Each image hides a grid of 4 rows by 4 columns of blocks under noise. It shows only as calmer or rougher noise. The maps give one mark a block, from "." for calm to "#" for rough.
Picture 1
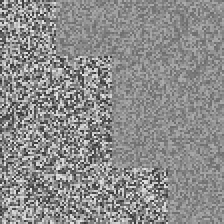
# . . .
# # . .
# # . .
# # # .
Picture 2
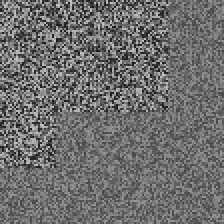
# # # .
# # # .
# . . .
. . . .
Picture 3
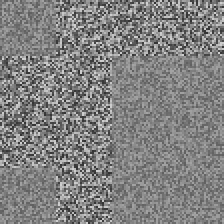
. # # #
# # . .
# # . .
. # . .
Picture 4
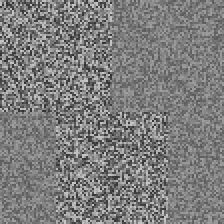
# # . .
# # . .
. # # .
. # # .
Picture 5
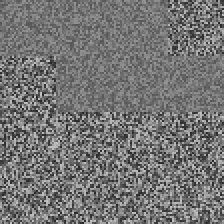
. . . #
# . . .
# # # #
# # # #
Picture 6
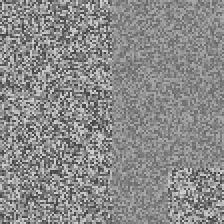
# # . .
# # . .
# # . .
# # . #
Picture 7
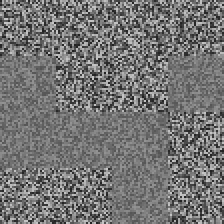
# # # #
. # # .
. . . #
# # . #
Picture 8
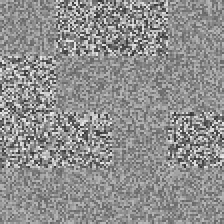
. # # .
# . . .
# # . #
. . . .
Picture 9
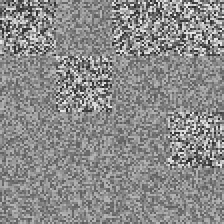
# . # #
. # . .
. . . #
. . . .
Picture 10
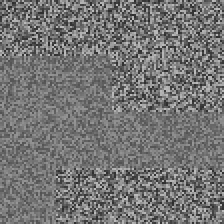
# # # #
. . # #
. . . .
. # # #
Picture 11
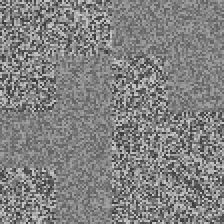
# # . .
# . # .
. . # #
# . # #
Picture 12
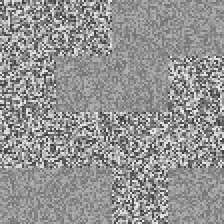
# # . .
# . . #
# # # #
. . # .
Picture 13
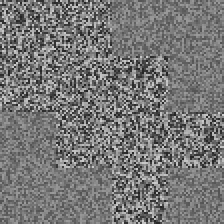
# # . .
# # # .
. # # #
. . # .
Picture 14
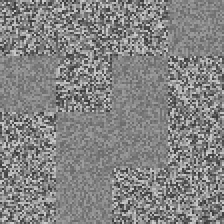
# # # .
. # . #
# . . #
# . # #
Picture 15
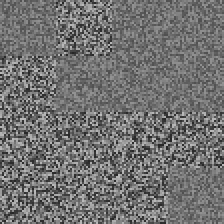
. # . .
# . . .
# # # #
# # # .
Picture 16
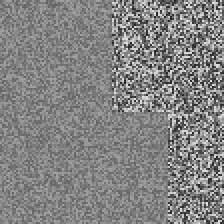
. . # #
. . # #
. . . #
. . . #
